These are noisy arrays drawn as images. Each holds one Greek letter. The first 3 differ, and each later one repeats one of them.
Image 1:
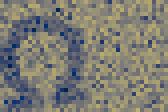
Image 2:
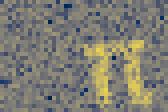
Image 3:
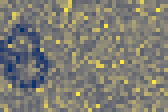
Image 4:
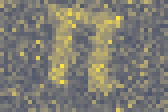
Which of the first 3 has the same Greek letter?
2
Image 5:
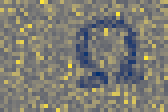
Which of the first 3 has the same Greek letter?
1
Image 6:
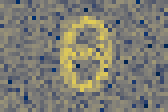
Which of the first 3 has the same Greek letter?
3
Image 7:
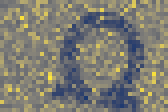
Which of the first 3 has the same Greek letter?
1
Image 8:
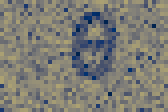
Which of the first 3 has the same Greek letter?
3
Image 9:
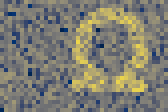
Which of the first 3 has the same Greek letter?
1
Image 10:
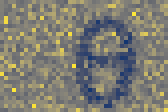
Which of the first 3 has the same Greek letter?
3
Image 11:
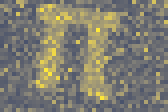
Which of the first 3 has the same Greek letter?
2
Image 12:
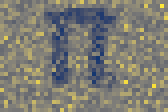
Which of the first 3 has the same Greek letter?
2
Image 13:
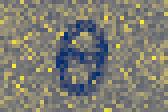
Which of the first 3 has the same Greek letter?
3
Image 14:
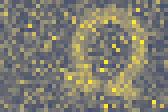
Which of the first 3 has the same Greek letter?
1
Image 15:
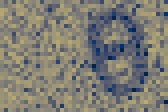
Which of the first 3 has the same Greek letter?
3
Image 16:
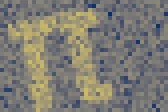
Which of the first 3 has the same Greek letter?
2
